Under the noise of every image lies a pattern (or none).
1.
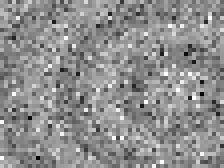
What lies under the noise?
rings round one point
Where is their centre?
middle right
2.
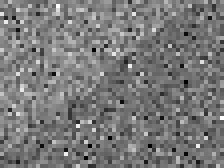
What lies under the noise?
a sharp edge
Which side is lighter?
top left
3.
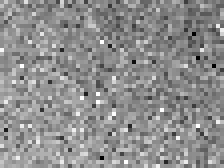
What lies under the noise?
a smooth slope
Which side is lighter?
bottom left
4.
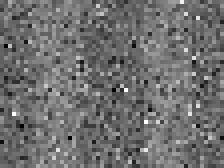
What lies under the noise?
vertical stripes
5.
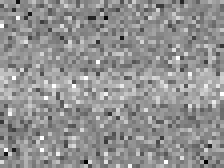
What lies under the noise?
one horizontal stripe
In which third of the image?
middle
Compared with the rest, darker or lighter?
lighter
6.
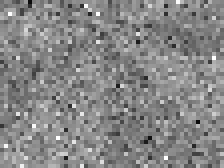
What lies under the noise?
spokes from one point
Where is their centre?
top middle
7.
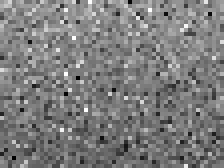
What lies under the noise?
a smooth slope
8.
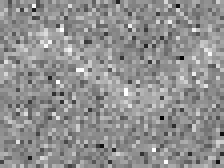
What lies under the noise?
a wavy band
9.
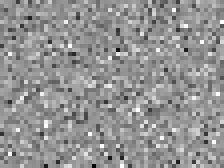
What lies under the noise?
only noise
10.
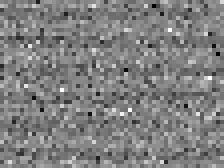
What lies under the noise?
horizontal stripes
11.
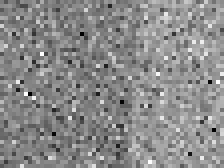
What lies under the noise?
a sharp edge
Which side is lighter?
right
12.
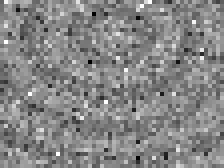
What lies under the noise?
rings round one point
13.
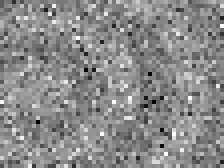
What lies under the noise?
rings round one point
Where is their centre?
middle left
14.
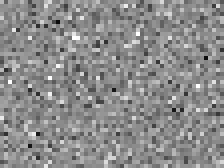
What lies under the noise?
only noise
